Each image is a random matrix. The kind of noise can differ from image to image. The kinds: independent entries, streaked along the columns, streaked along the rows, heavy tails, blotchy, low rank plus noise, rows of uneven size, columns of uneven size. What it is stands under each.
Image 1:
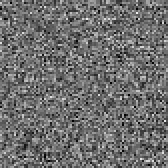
low rank plus noise
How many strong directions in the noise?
three or four
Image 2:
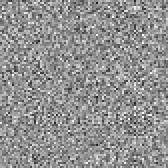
low rank plus noise
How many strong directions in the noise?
three or four
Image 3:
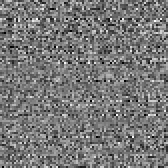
rows of uneven size
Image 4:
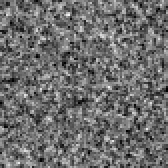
blotchy
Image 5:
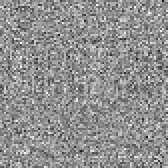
low rank plus noise
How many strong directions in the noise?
five to eight
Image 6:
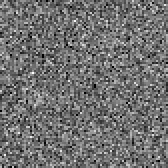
independent entries
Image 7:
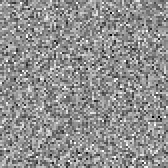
independent entries
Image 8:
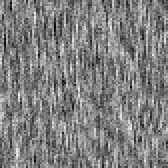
streaked along the columns
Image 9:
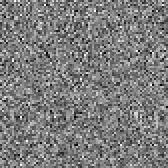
low rank plus noise
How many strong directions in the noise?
one
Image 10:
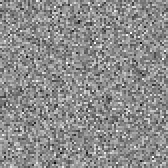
independent entries
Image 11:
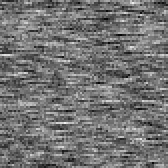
streaked along the rows
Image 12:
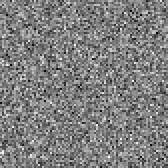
independent entries
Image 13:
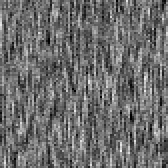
streaked along the columns
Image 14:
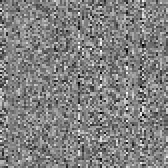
columns of uneven size
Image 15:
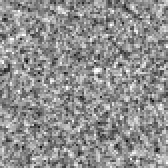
blotchy
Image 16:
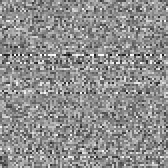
rows of uneven size
